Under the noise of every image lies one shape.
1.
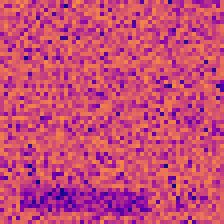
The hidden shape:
bar
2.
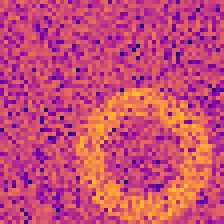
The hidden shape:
ring
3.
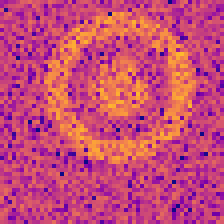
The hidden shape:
bullseye
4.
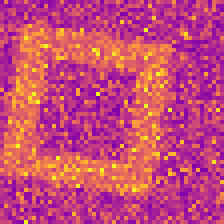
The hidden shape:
square frame
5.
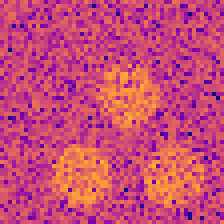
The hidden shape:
three dots
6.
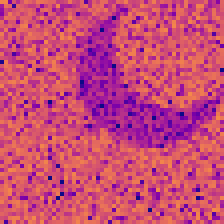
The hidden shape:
crescent
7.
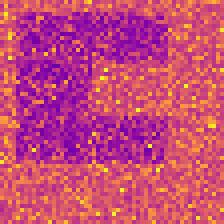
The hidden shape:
square with a notch
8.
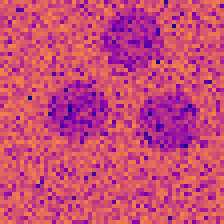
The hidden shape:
three dots
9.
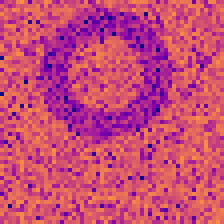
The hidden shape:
ring
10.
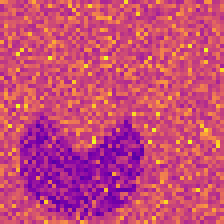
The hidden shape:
disc with a wedge cut out
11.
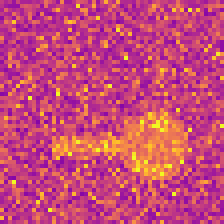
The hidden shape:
lollipop
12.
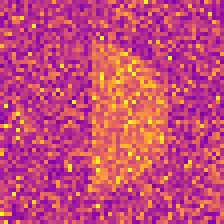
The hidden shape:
half disc
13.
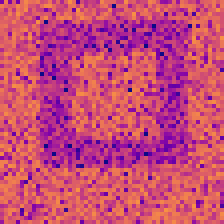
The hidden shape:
square frame
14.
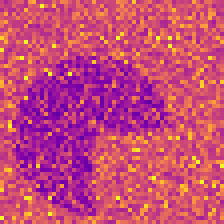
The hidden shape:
disc with a wedge cut out
